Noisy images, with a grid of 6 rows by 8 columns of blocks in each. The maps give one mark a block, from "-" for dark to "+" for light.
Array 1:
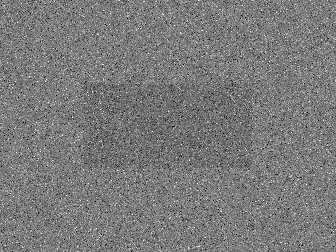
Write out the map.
+ + + + + + + +
+ + + + + + + +
+ + - - - - + +
+ + - - - - + +
+ + + + + + + +
+ + + + + + + +
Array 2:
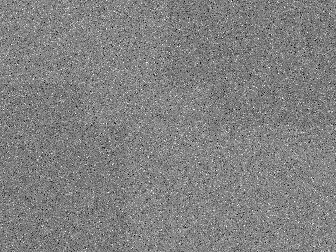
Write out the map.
+ + + + - - - -
+ + + + - - - -
- - + + + - - -
- - - + + + + +
- - - + + + + +
- - - + + + + +
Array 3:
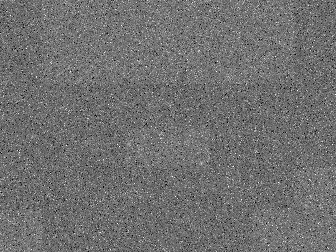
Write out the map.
- + + + + + + -
- + + + + + + -
- - - - - - - -
- - - + + - - -
- - - - - - - +
+ - - - - - + +
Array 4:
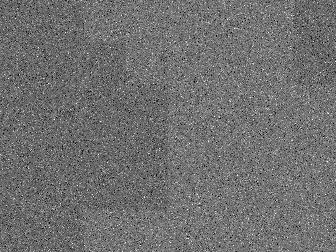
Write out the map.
- - + + + + + -
- - - + + + + -
- - - - + + + +
- - - - + + + +
- - - - + + + +
- - + + + + + +
